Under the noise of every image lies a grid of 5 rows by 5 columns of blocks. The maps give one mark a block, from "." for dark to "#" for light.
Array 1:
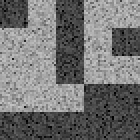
. # . # #
# # . # .
# # . # #
# # # . .
. . . . .
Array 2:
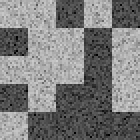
# # . # .
. # # . #
# # # . #
. # . . #
# . . . .
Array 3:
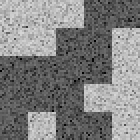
# # # . .
# # . . #
. . . . #
. . . # #
. # . . #
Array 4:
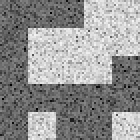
. . . # #
. # # # #
. # # # .
. . . . .
. # . . #
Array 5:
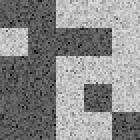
. . # # #
# . . . #
. . # # #
. . # . #
. . # # .
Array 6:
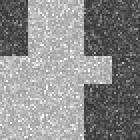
. # # . .
. # # . .
# # # # .
# # # . .
# # # . .
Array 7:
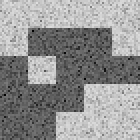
# # # # #
# . . . #
. # . . .
. . . # #
. . # # #
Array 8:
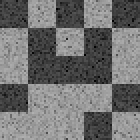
. # . # .
# . # . #
# . . . #
. # # # .
# # # . #
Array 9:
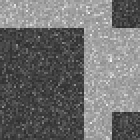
# # # # .
. . . # #
. . . # #
. . . # #
. . . # .
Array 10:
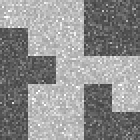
# # # . .
. # # . .
. . # # #
. # # . #
. # # . .
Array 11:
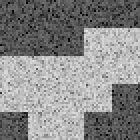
. . . . .
. . . # #
# # # # #
# # # # .
. # # . .
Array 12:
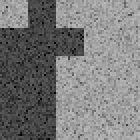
# . # # #
. . . # #
. . # # #
. . # # #
. . # # #
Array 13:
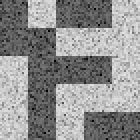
. # . . #
. . # # #
# . . . #
# . # # #
# . # . .
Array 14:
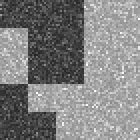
. . . # #
# . . # #
# . . # #
. # # # #
. . # # #
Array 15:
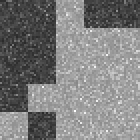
. . # . .
. . # # #
. . # # #
. # # # #
# . # # #
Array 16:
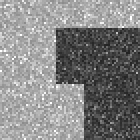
# # # # #
# # . . .
# # . . .
# # # . .
# # # . .
